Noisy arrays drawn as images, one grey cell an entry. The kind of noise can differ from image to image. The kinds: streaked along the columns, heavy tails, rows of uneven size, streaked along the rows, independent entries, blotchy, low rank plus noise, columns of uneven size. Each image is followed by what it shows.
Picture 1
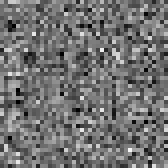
low rank plus noise
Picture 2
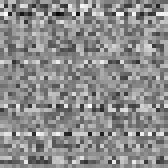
rows of uneven size
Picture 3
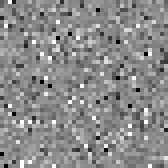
heavy tails
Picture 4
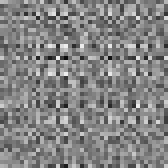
low rank plus noise
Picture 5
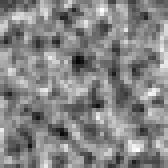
blotchy
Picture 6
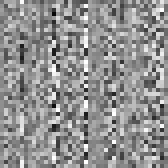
columns of uneven size
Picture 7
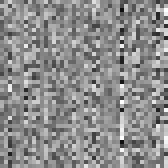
columns of uneven size
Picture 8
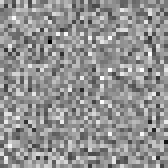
low rank plus noise
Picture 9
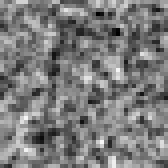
blotchy
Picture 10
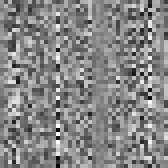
columns of uneven size
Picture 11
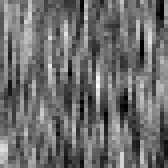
streaked along the columns
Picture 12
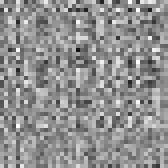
low rank plus noise
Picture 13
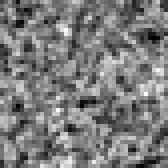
blotchy
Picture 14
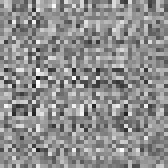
low rank plus noise
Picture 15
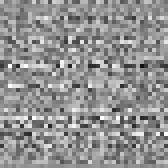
rows of uneven size
